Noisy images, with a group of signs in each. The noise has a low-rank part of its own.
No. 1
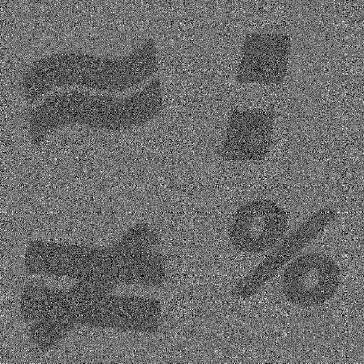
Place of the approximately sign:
top left
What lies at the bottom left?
not-equal sign
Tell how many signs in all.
4
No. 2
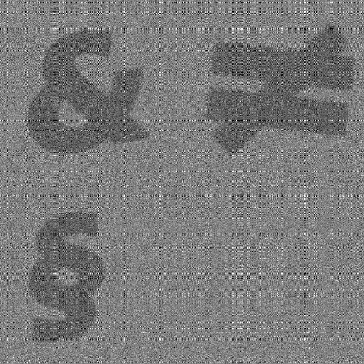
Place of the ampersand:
top left
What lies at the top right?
not-equal sign
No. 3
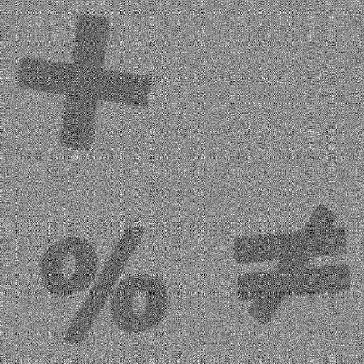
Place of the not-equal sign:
bottom right
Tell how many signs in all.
3
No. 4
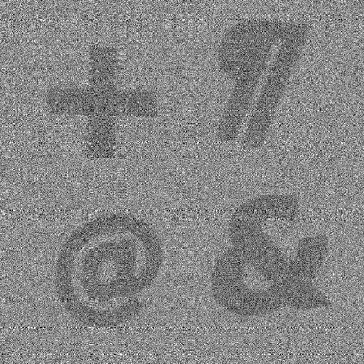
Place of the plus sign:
top left
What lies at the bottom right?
ampersand
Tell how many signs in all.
4
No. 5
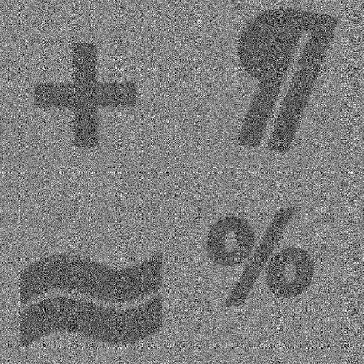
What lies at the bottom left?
approximately sign
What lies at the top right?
pilcrow
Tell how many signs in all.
4
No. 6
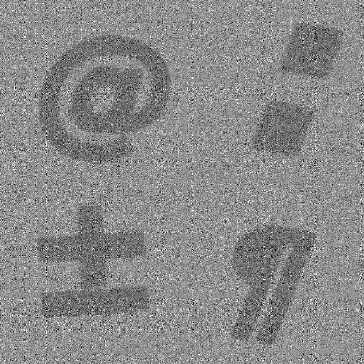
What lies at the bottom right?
pilcrow
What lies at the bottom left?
plus-minus sign
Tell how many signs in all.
4
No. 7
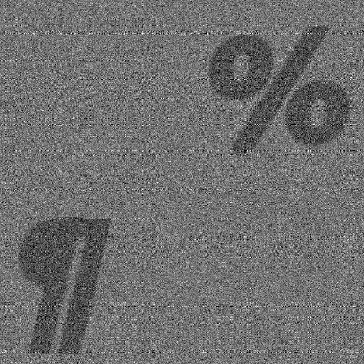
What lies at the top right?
percent sign
